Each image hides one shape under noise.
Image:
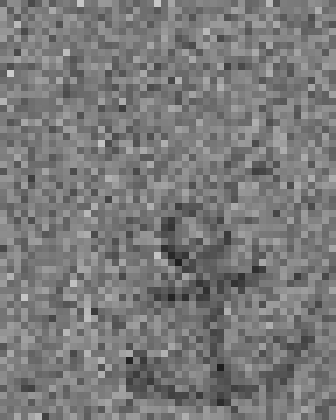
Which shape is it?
anchor
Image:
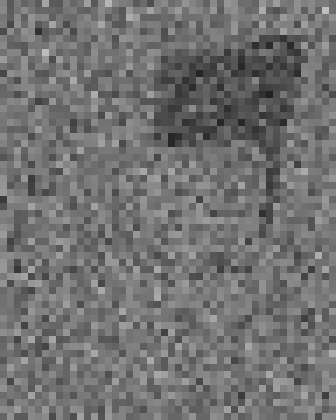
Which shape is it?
flag
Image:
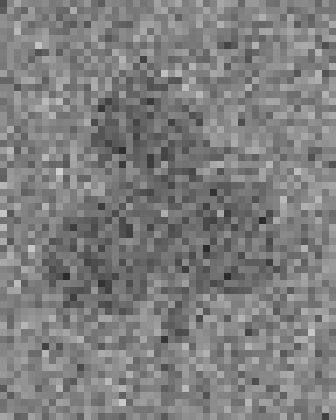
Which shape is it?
club
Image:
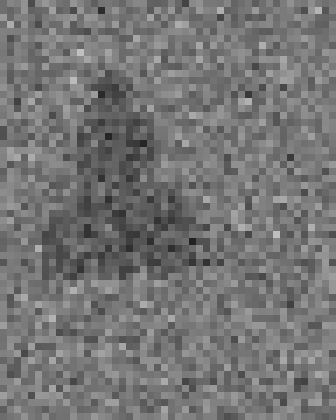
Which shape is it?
chess pawn
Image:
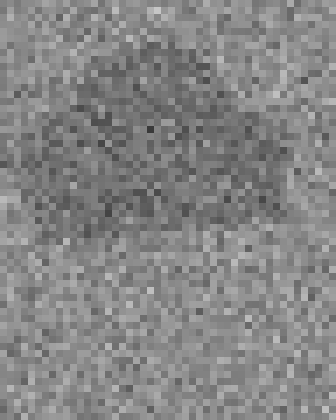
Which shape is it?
cloud
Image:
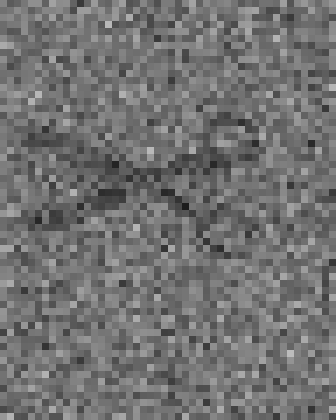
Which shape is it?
pair of scissors
